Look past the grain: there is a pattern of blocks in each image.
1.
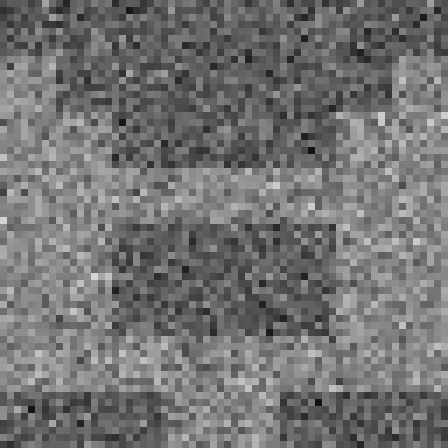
left and right mirror each other
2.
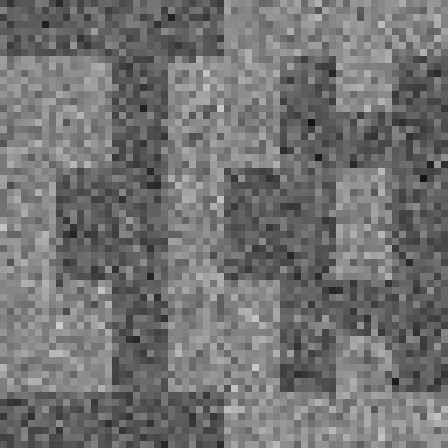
top and bottom mirror each other
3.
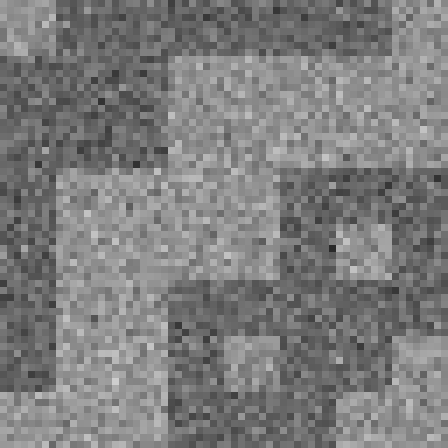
mirrored about the diagonal from the top left
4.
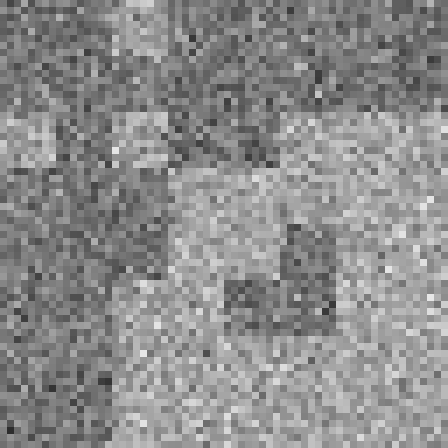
mirrored about the diagonal from the top left
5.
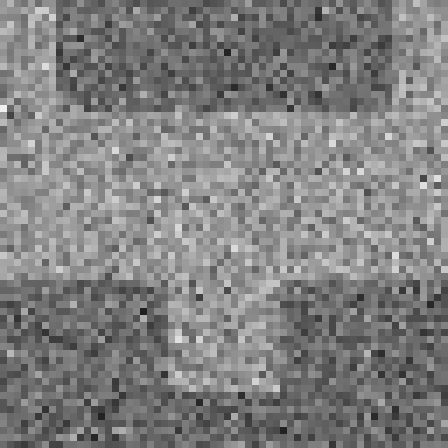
left and right mirror each other
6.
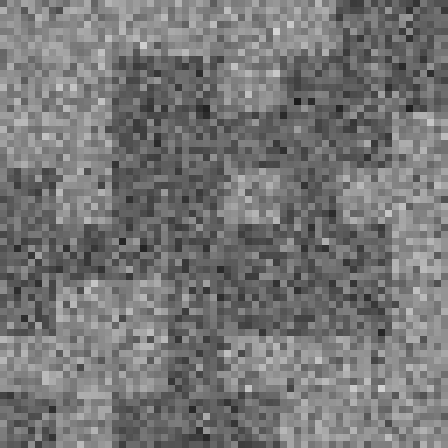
mirrored about the diagonal from the bottom left
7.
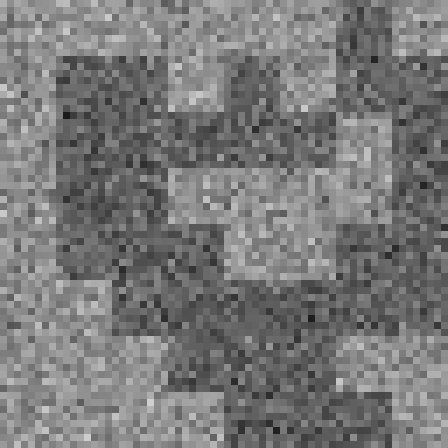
no symmetry
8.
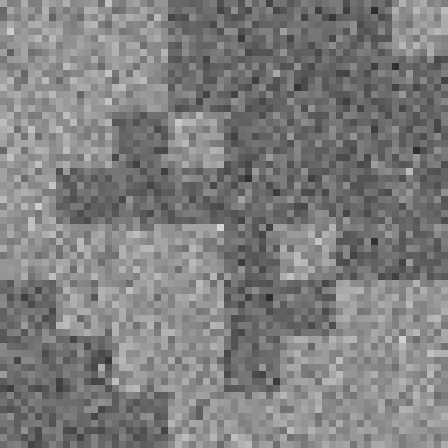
mirrored about the diagonal from the bottom left
